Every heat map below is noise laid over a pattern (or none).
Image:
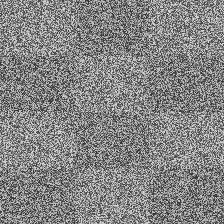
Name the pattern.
a checkerboard
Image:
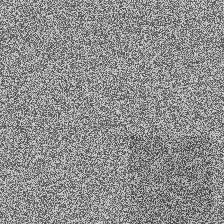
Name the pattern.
one block
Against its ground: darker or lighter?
darker
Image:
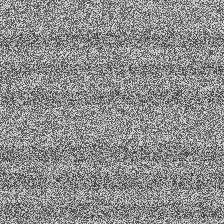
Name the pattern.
bands of rows
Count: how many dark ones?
6
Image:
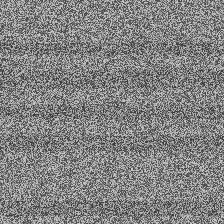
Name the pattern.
bands of rows
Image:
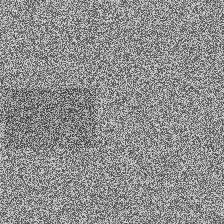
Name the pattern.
one block
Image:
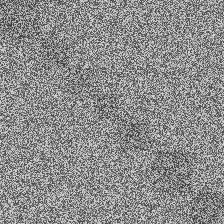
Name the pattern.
blocks along the diagonal
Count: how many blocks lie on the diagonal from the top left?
7
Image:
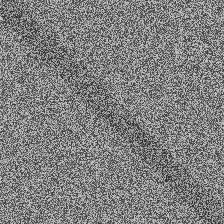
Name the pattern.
a diagonal band
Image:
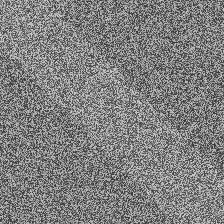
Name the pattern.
a diagonal band
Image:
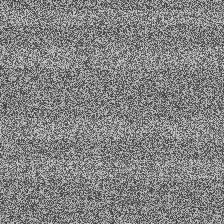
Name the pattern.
bands of rows
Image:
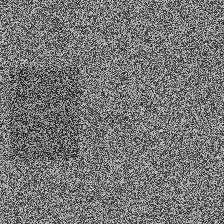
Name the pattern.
one block
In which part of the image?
middle left
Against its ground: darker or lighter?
darker
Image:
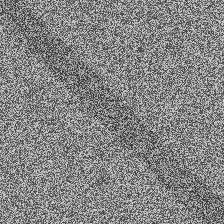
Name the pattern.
a diagonal band
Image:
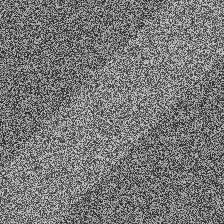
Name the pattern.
a diagonal band
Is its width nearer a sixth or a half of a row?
a half
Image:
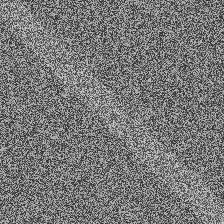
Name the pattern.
a diagonal band
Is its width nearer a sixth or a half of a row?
a sixth
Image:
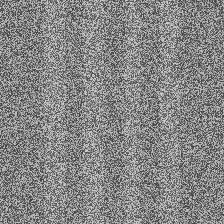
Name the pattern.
bands of columns
